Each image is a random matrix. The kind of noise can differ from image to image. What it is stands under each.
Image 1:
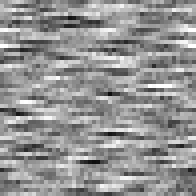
streaked along the rows
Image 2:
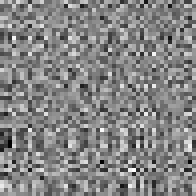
low rank plus noise
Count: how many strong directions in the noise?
one
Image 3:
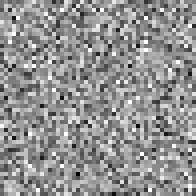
independent entries
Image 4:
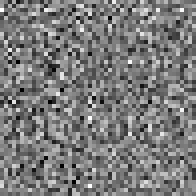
low rank plus noise
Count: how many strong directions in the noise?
five to eight
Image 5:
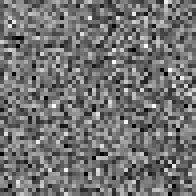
independent entries
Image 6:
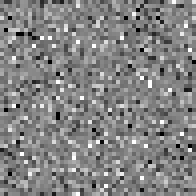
heavy tails
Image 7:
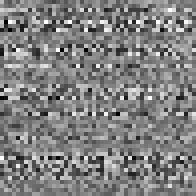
rows of uneven size
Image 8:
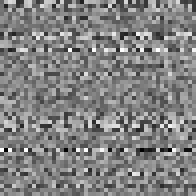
rows of uneven size
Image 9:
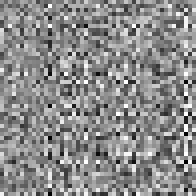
low rank plus noise
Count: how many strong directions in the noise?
two
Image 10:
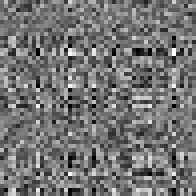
low rank plus noise
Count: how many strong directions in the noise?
one
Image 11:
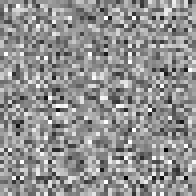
low rank plus noise
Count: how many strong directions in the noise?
three or four
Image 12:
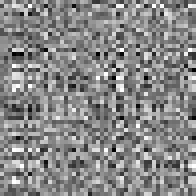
low rank plus noise
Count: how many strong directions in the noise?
one
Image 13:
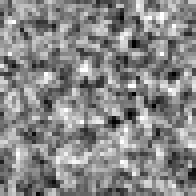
blotchy
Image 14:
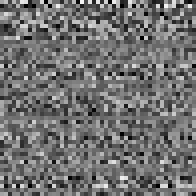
rows of uneven size
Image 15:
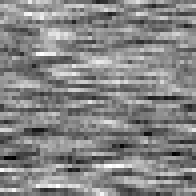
streaked along the rows
